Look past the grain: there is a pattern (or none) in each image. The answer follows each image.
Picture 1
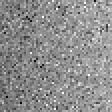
a smooth slope
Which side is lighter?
right
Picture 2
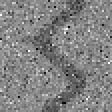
a wavy band
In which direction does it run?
top to bottom
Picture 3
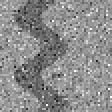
a wavy band
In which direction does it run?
top to bottom
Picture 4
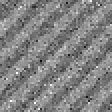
diagonal stripes
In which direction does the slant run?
bottom left to top right
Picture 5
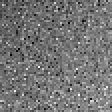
a smooth slope
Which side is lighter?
bottom right
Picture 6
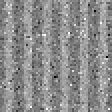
vertical stripes
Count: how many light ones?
6
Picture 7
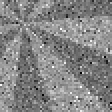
spokes from one point
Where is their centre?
top left
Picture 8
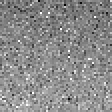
a smooth slope
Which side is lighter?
bottom
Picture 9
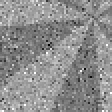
spokes from one point
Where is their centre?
top right
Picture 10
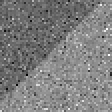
a sharp edge
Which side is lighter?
bottom right
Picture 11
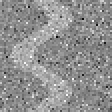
a wavy band
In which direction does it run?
top to bottom
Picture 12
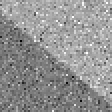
a sharp edge
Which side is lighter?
top right
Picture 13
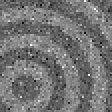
rings round one point
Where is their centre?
bottom left
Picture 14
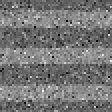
horizontal stripes
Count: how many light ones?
3
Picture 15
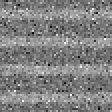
horizontal stripes
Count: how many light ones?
4
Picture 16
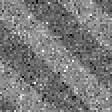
diagonal stripes
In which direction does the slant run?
top left to bottom right
